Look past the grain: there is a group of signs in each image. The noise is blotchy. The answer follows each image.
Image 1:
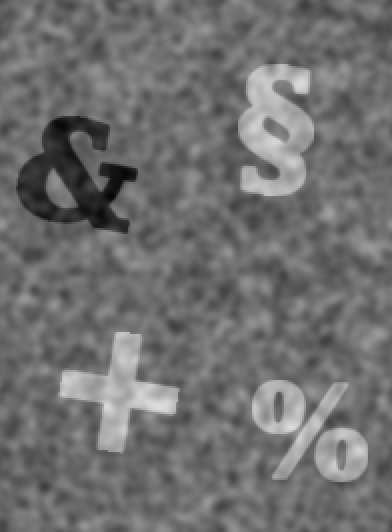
top left: dark ampersand; top right: light section sign; bottom left: light plus sign; bottom right: light percent sign
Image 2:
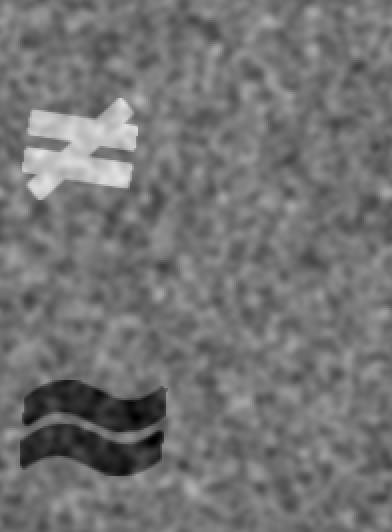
top left: light not-equal sign; bottom left: dark approximately sign
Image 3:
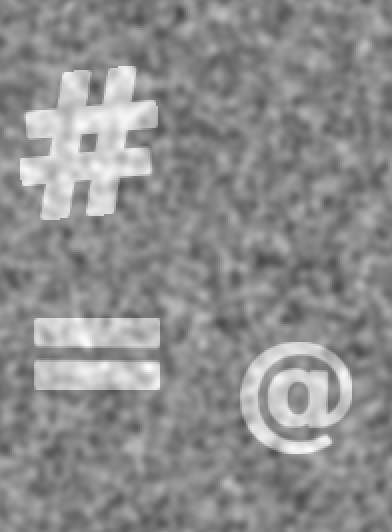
top left: light hash sign; bottom left: light equals sign; bottom right: light at sign
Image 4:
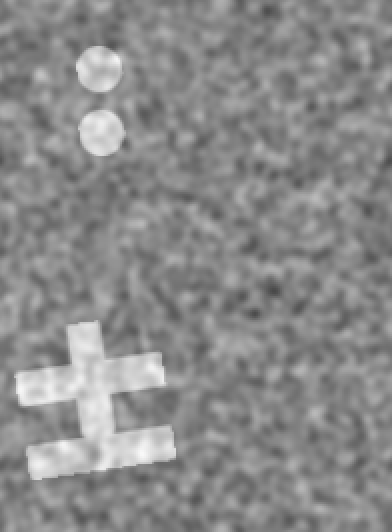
top left: light colon; bottom left: light plus-minus sign
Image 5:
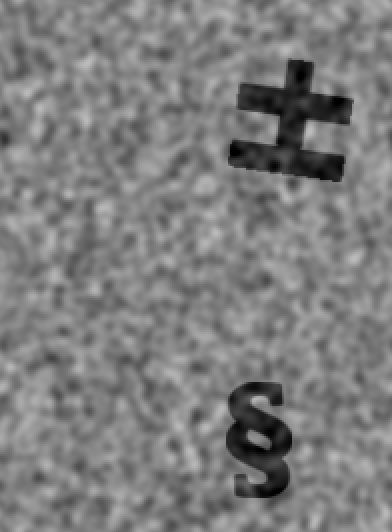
top right: dark plus-minus sign; bottom right: dark section sign
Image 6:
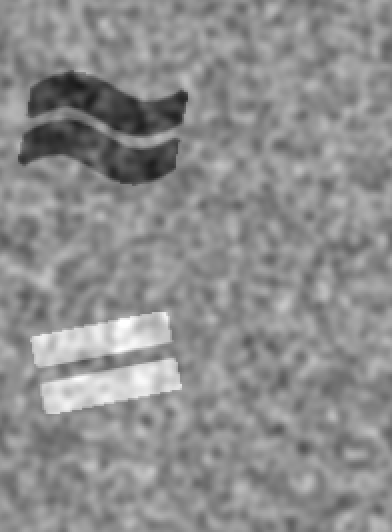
top left: dark approximately sign; bottom left: light equals sign
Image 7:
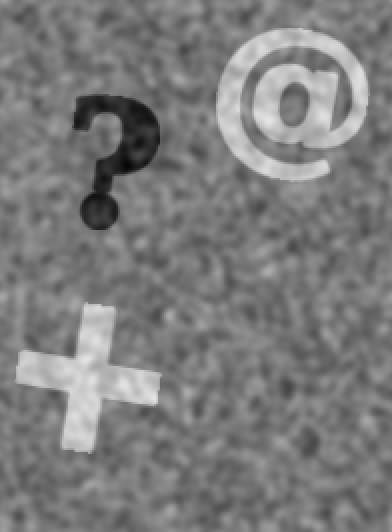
top left: dark question mark; top right: light at sign; bottom left: light plus sign
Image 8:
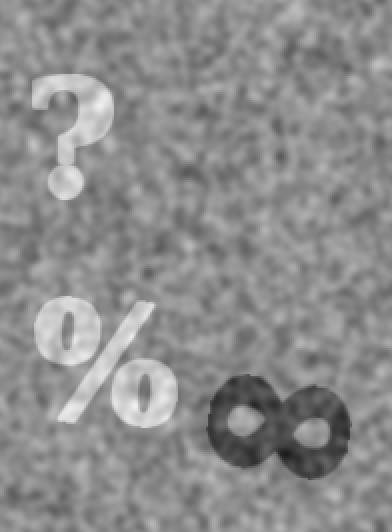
top left: light question mark; bottom left: light percent sign; bottom right: dark infinity sign
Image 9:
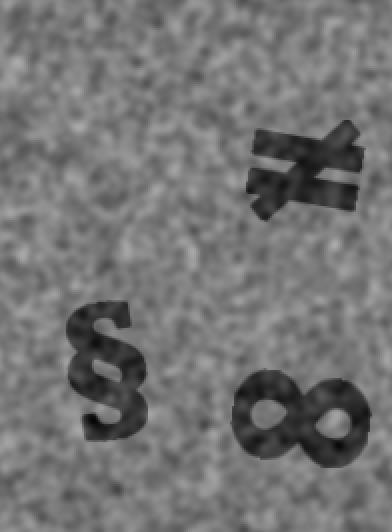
top right: dark not-equal sign; bottom left: dark section sign; bottom right: dark infinity sign
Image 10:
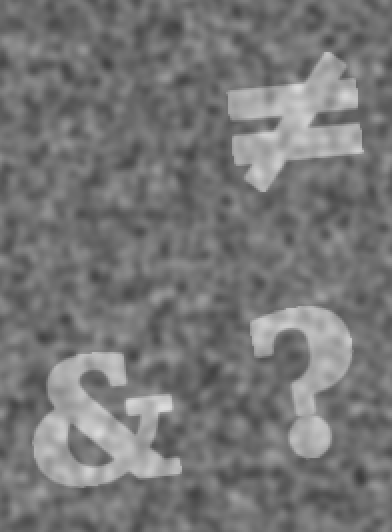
top right: light not-equal sign; bottom left: light ampersand; bottom right: light question mark
